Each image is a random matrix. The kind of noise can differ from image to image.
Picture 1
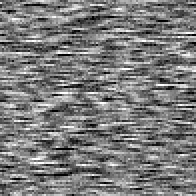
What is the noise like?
streaked along the rows
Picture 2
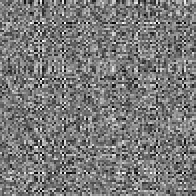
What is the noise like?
low rank plus noise
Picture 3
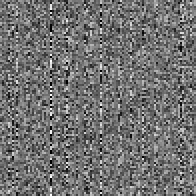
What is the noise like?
columns of uneven size
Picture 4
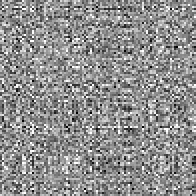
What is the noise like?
low rank plus noise
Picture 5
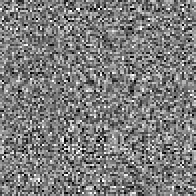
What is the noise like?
low rank plus noise
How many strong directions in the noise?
five to eight
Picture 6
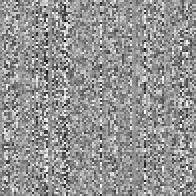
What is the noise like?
columns of uneven size
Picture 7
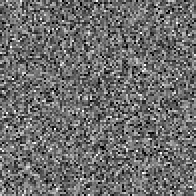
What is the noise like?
independent entries
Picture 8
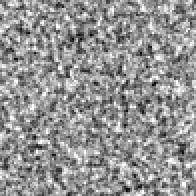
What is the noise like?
blotchy
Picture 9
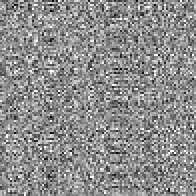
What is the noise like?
low rank plus noise
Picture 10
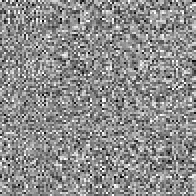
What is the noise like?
low rank plus noise
